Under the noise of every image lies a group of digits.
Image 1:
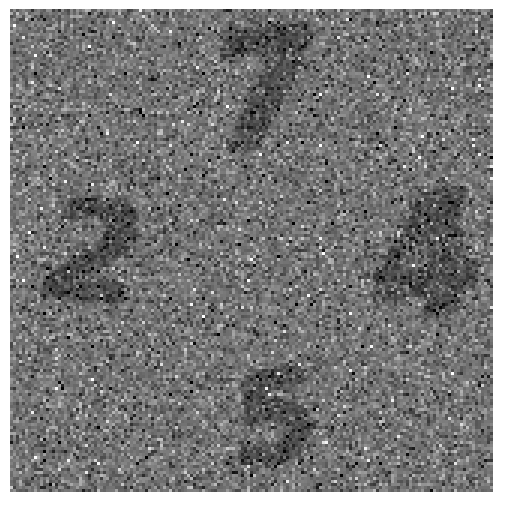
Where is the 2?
middle left
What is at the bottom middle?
5
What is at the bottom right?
nothing
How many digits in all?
4
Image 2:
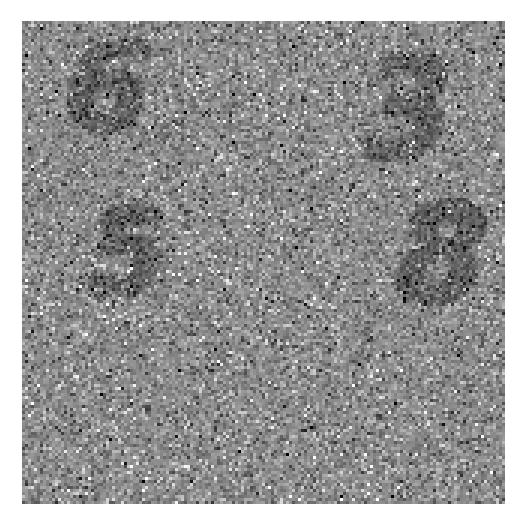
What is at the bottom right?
nothing
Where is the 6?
top left
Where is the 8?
middle right
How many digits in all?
4
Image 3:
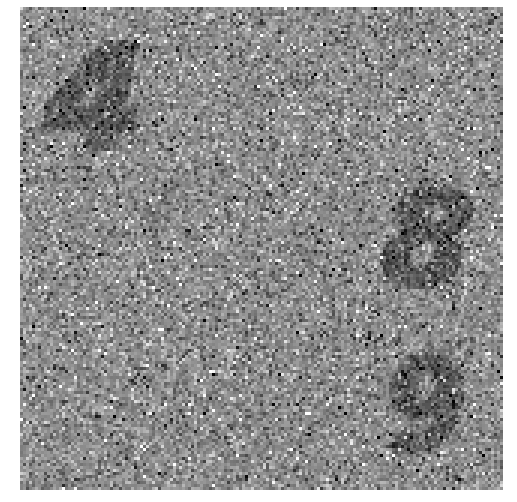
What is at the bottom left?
nothing
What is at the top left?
4
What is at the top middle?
nothing
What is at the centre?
nothing
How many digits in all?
3
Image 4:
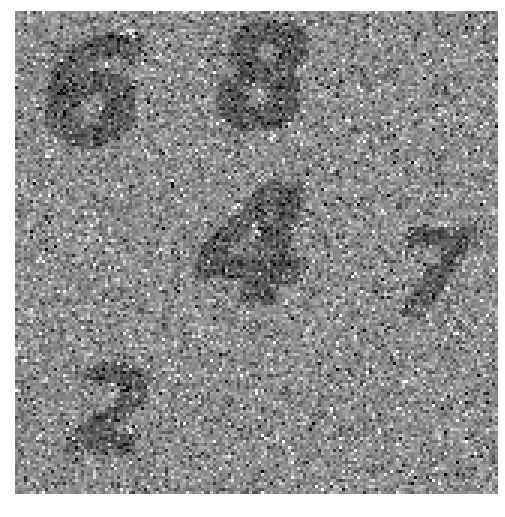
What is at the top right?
nothing
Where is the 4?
centre
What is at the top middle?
8
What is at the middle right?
7
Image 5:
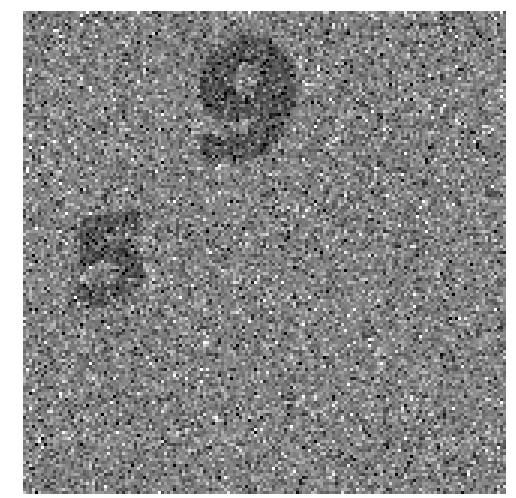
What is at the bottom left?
nothing
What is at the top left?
nothing
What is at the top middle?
9
